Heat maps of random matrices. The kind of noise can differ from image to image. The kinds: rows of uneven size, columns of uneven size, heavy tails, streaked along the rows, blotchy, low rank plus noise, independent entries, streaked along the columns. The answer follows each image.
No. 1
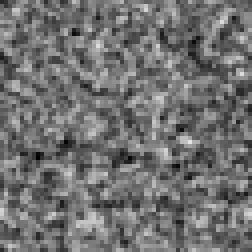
blotchy
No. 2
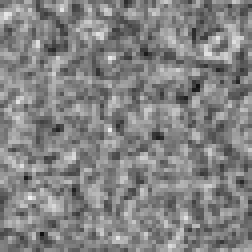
blotchy
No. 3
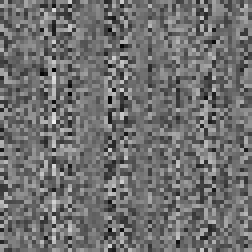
columns of uneven size
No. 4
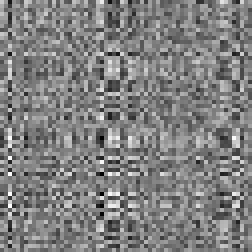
low rank plus noise
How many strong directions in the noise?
one
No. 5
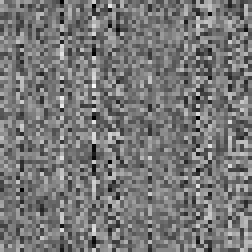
columns of uneven size
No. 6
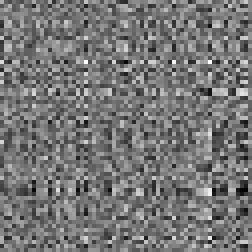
low rank plus noise
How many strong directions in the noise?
two
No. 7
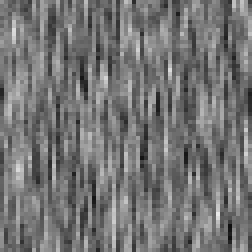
streaked along the columns
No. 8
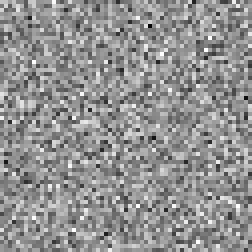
independent entries
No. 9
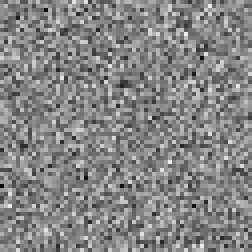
independent entries
